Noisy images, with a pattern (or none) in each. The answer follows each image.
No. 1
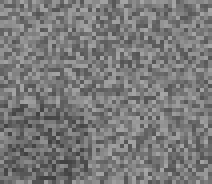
one block
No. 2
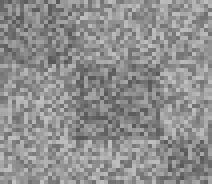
blocks along the diagonal
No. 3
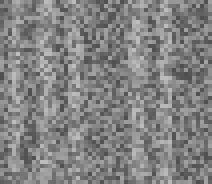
bands of columns
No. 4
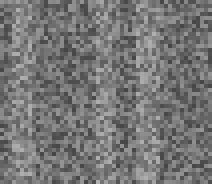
bands of columns
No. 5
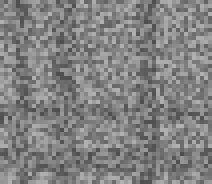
bands of rows crossing bands of columns
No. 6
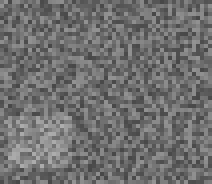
one block
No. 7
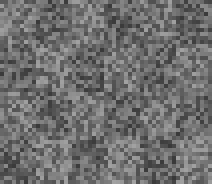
a checkerboard
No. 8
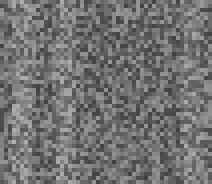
bands of columns
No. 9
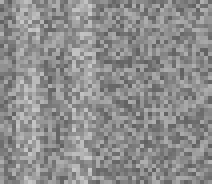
bands of columns
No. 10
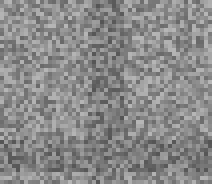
bands of rows crossing bands of columns
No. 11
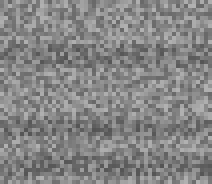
bands of rows
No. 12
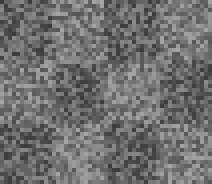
a checkerboard
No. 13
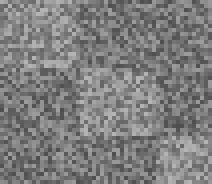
blocks along the diagonal
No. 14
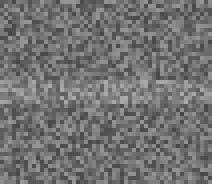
one band of rows
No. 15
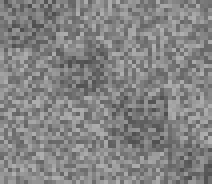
blocks along the diagonal
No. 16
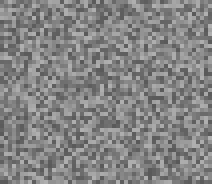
only noise
